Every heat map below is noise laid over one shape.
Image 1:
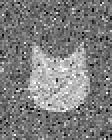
cat's head
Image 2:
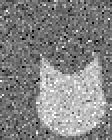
cat's head
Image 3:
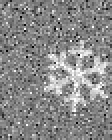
snowflake
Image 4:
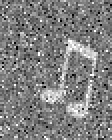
pair of musical notes
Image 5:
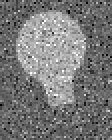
light bulb
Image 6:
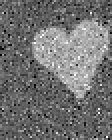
heart
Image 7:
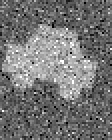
car
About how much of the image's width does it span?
nearly all
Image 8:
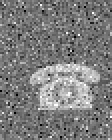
telephone
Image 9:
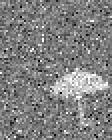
umbrella
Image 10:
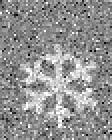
snowflake
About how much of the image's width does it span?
two thirds
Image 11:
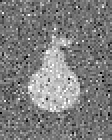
pear
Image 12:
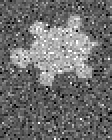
turtle
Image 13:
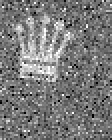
chess queen
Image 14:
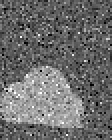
cloud
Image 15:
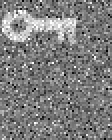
key
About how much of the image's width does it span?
two thirds
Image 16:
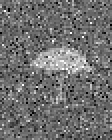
umbrella
